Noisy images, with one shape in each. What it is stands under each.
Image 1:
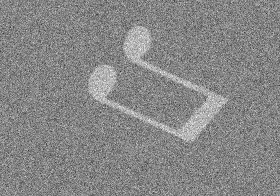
pair of musical notes
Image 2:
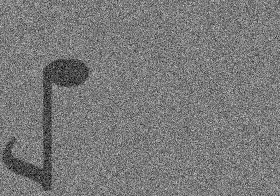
musical note
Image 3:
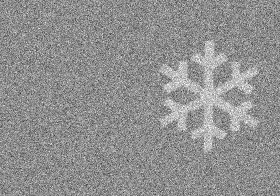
snowflake
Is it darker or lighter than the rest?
lighter
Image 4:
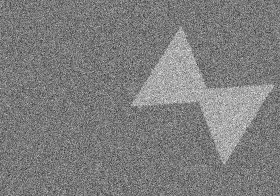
bow tie
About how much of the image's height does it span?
two thirds
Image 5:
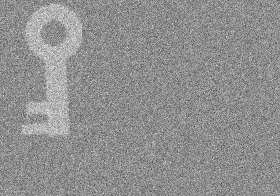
key
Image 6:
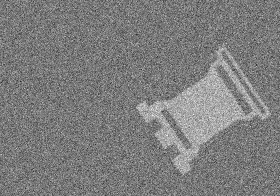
chess rook
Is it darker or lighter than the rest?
lighter
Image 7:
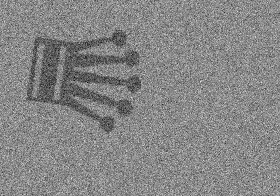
chess queen
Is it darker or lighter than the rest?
darker
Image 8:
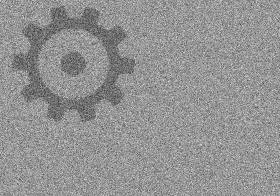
gear
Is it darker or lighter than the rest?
darker
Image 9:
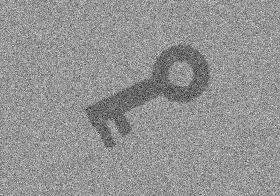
key
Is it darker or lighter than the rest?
darker
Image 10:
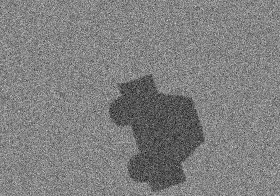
car
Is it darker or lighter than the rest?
darker
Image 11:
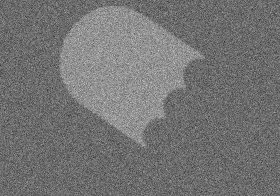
ghost
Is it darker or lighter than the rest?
lighter
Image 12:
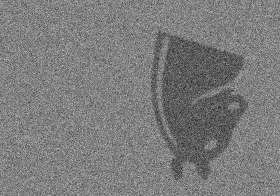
chess knight
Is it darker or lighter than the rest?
darker
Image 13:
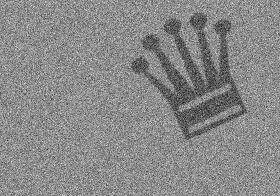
chess queen
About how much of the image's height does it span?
two thirds
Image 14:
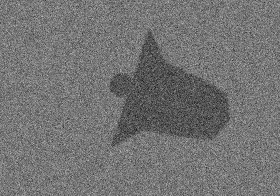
bell
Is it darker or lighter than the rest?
darker
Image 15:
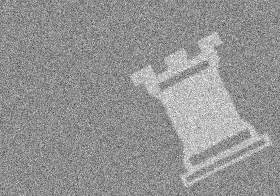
chess rook
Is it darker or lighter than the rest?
lighter
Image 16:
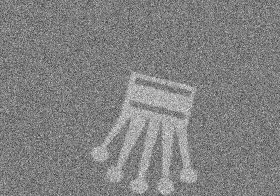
chess queen
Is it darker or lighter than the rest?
lighter
